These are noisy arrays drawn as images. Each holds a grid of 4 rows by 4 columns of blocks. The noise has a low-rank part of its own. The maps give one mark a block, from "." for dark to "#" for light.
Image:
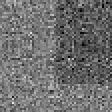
# # . .
# # . .
# # . .
# # # #
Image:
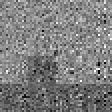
# # # #
# # # #
# . # #
. . . .
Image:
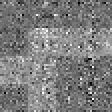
. . . .
. # # #
# # . .
. # . .
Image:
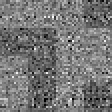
# # # .
. . # #
# . # #
# . # .
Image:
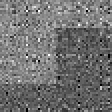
# # # #
# # . .
# # . .
. . . .
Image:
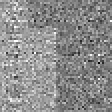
# . . .
# # . .
# # . .
# # . .
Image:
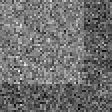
# # # .
# # # .
# # # .
. . . .
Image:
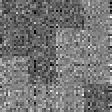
. . . #
. . # #
# . # #
# # # .
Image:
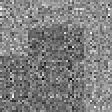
# # # #
# . . #
. . . #
. . . #
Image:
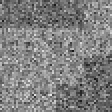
. . . #
# # # #
# # # .
# # . .
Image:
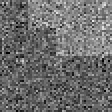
. # # #
. . # #
. . . .
. . . .
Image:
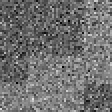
. . . #
. . . #
. # # #
# # # .
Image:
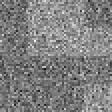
. # # .
. # # #
. . . .
. . . #
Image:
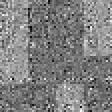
# . . #
# . . #
# . . .
. . # .
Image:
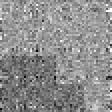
# # # #
# # # #
. . # #
. . . #
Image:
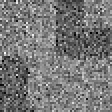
# # . #
# # . .
. # # #
. # # #
